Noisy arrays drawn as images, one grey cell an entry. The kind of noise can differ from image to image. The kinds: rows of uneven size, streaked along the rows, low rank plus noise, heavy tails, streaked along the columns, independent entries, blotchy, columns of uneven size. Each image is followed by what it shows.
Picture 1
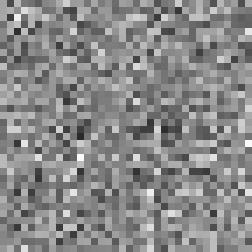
low rank plus noise
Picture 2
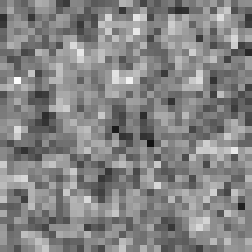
blotchy
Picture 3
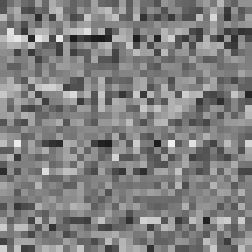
rows of uneven size
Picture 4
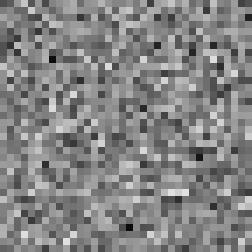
independent entries
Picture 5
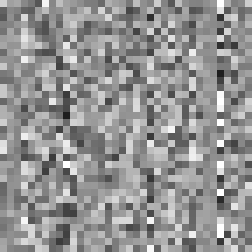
columns of uneven size
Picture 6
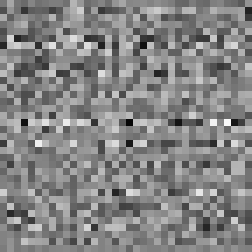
rows of uneven size
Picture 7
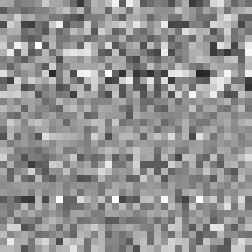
rows of uneven size
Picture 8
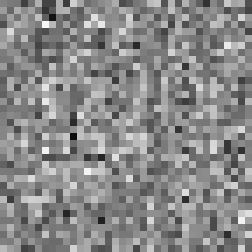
low rank plus noise
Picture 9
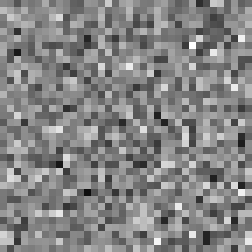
low rank plus noise
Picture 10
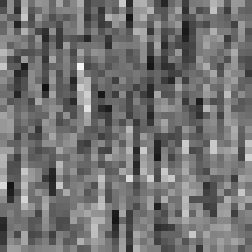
streaked along the columns
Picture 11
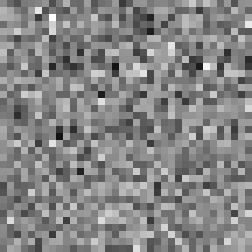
low rank plus noise
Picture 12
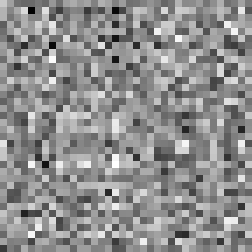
low rank plus noise
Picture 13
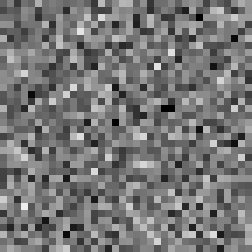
independent entries
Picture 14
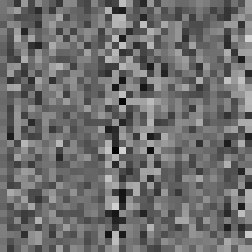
columns of uneven size
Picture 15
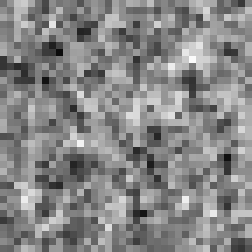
blotchy
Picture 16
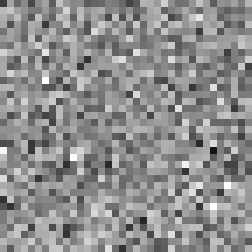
independent entries
